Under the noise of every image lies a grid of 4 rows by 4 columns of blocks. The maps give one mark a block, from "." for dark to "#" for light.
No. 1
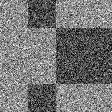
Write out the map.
# . # #
# # . .
# # . .
# . # #
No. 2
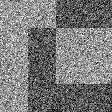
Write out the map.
# # . .
# . # #
# . # #
# . . .
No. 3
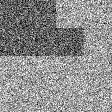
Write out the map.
. . # #
. . . #
# # # #
# # # #
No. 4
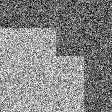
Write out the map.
. . . .
# # . .
# # # .
# # # .
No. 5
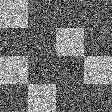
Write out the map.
# . . .
. . # .
# . . #
. # . .
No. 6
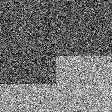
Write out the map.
. . . .
. . . .
. . # #
# # # #
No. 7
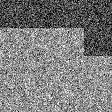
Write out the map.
. . . .
# # # .
# # # #
# # # #
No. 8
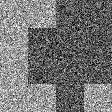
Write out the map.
# # . .
# . . .
# . . .
# # . #
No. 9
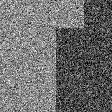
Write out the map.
# # # .
# # . .
# # . .
# # . .
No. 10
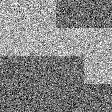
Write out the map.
# # . .
# # # #
. . . #
. . . .
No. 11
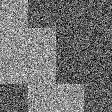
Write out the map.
# . . .
# # . .
# # . .
. # # .
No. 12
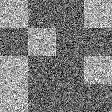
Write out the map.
# . . #
. # . .
# . . #
# . . .
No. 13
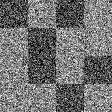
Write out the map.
. # . #
# . # #
# . # .
# # . #
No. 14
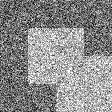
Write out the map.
. . . .
. # # .
. # # #
. . # #
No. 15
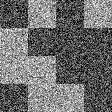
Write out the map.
. # . #
# . . .
# # . .
. # # .
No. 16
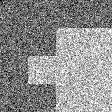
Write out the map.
. . . .
. . # #
. # # #
. . # #
